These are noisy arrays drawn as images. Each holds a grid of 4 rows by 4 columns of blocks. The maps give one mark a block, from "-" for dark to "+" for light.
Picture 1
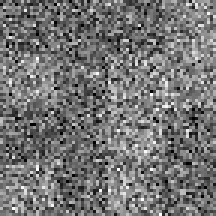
- - - +
+ - + +
- - + -
+ - + -
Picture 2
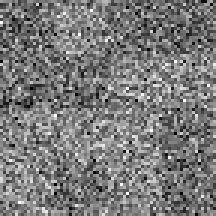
- + - -
- - + +
+ + + -
+ - + -
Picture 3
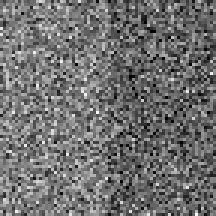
+ + - -
+ + - -
+ + - -
+ + - -
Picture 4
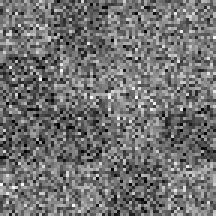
+ - + +
- + + +
- - + -
+ + - +
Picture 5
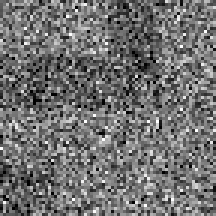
+ + - +
- - - +
+ + + +
- + + +
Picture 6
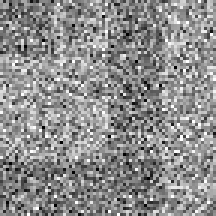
- + - +
+ + - +
+ + - +
- - - +
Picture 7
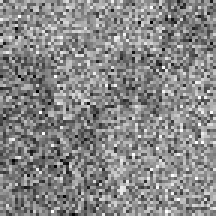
+ + + -
- + - +
- - + +
- - + +
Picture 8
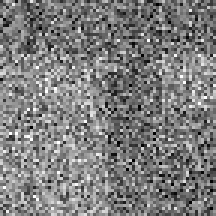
- - - -
+ + - +
+ + - -
+ + - -
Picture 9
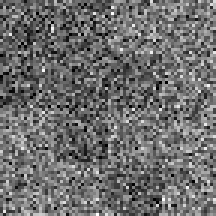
- - + +
- - - +
+ - + +
+ + - +
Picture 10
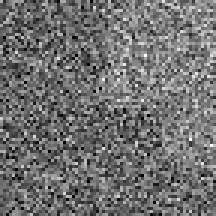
- - + +
- - + +
- - - +
- - - -
